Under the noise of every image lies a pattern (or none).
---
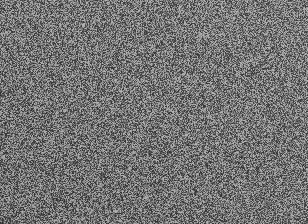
a smooth slope
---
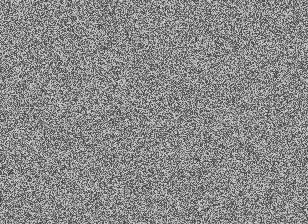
only noise
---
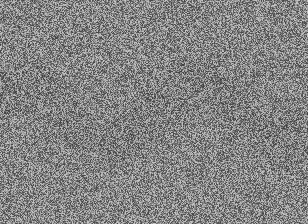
a wavy band
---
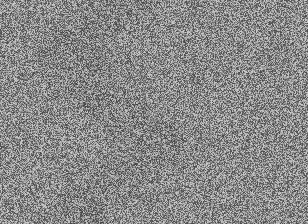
a wavy band
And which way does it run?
top to bottom
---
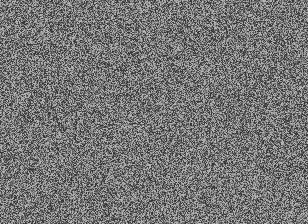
only noise
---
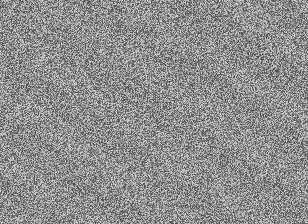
diagonal stripes
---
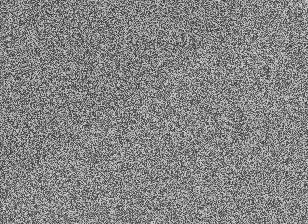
a sharp edge
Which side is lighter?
bottom right
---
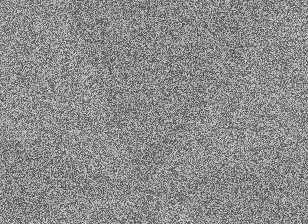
spokes from one point
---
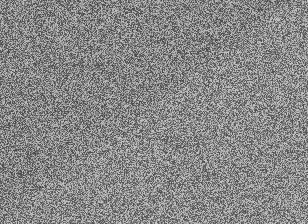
a sharp edge
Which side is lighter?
bottom right
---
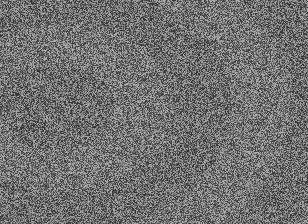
rings round one point
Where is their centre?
middle left
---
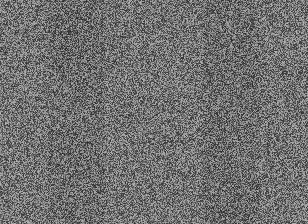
vertical stripes
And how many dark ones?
2
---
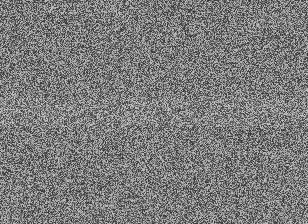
one horizontal stripe
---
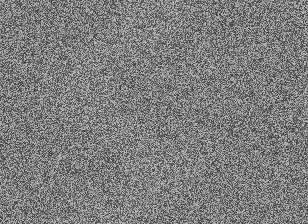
a wavy band
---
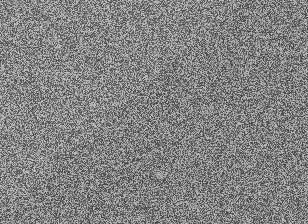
a sharp edge
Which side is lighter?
top left
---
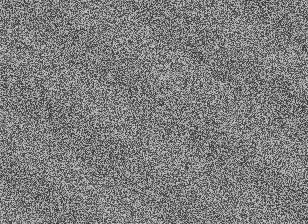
diagonal stripes
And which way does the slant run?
top left to bottom right
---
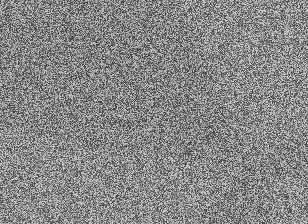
spokes from one point
